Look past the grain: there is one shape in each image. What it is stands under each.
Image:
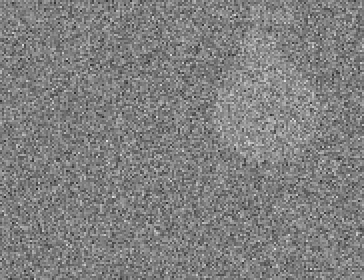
pear
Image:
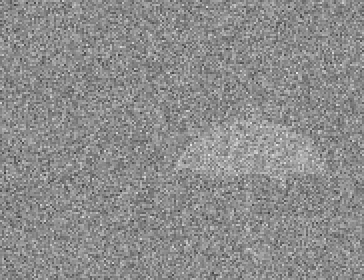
umbrella
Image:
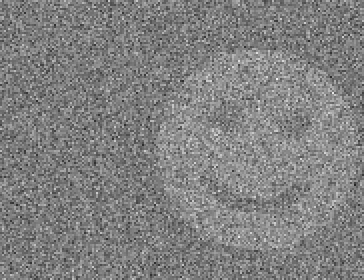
smiling face
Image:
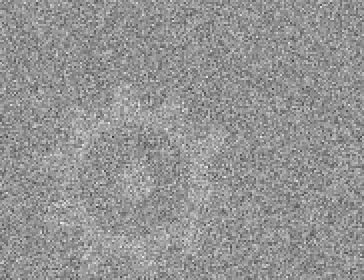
gear
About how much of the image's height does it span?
two thirds
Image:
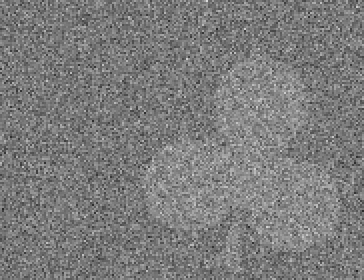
club
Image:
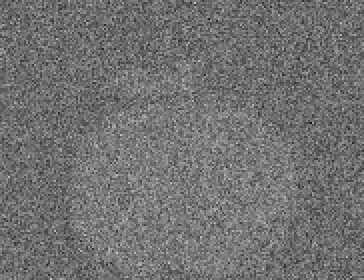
apple
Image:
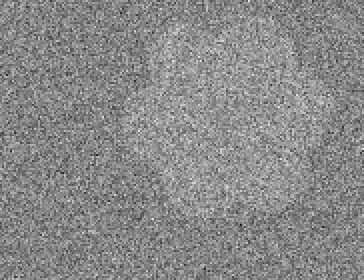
flower
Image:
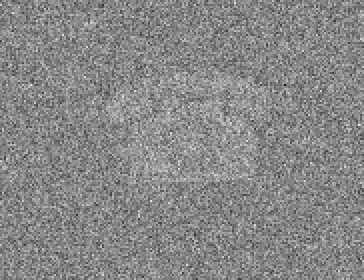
telephone
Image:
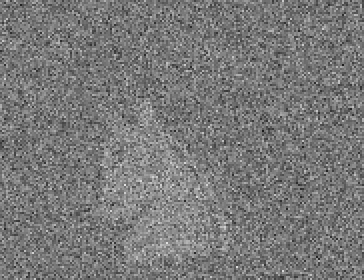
chess knight
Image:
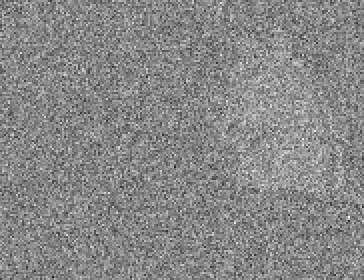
chess knight
